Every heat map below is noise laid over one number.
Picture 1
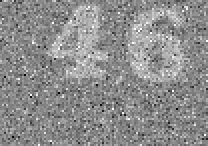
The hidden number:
46
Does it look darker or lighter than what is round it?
lighter
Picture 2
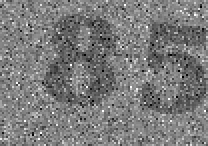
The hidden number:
85
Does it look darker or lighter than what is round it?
darker
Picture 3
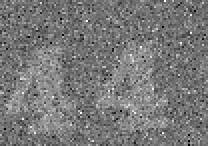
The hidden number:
44
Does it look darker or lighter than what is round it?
lighter
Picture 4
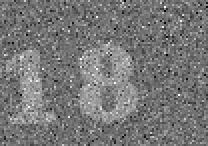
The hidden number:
18
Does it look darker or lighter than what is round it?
lighter
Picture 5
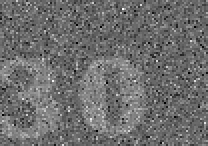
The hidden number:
30
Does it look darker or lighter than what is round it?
lighter
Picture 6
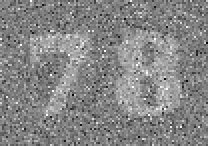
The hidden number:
78
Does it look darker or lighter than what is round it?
lighter
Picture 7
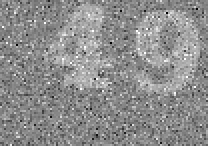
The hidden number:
49
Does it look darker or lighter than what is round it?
lighter
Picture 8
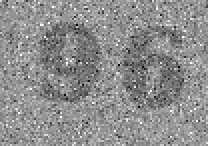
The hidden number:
96
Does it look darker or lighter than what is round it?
darker
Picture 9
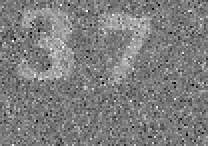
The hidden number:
37
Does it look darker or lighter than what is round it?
lighter
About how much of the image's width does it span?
two thirds
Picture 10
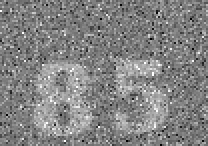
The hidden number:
85
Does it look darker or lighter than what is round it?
lighter
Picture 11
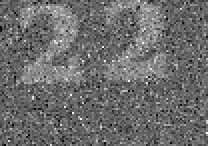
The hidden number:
22
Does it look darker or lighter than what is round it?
lighter
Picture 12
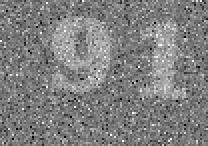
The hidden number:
91
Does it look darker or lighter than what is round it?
lighter
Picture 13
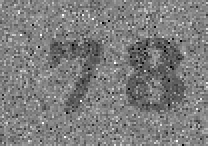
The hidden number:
78
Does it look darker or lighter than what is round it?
darker
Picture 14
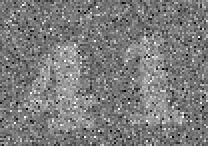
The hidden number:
41
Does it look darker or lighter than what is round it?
lighter
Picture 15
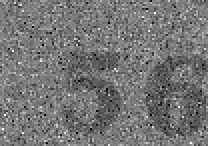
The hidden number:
56
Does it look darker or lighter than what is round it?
darker
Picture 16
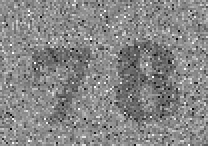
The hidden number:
78
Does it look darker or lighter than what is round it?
darker
